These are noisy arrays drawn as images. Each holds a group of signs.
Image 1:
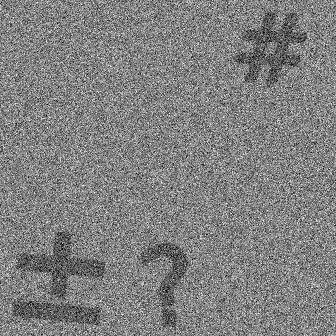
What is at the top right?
hash sign
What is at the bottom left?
plus-minus sign
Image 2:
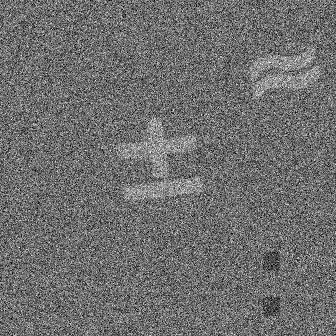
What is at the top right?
approximately sign
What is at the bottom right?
colon
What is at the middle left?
nothing
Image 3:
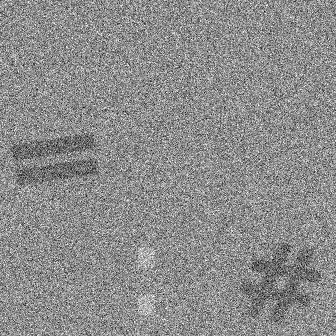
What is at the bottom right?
hash sign
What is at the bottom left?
nothing
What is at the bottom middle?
colon
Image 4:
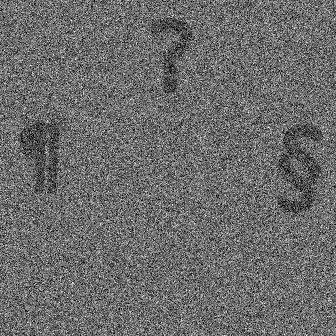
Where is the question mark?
top middle
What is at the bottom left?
nothing
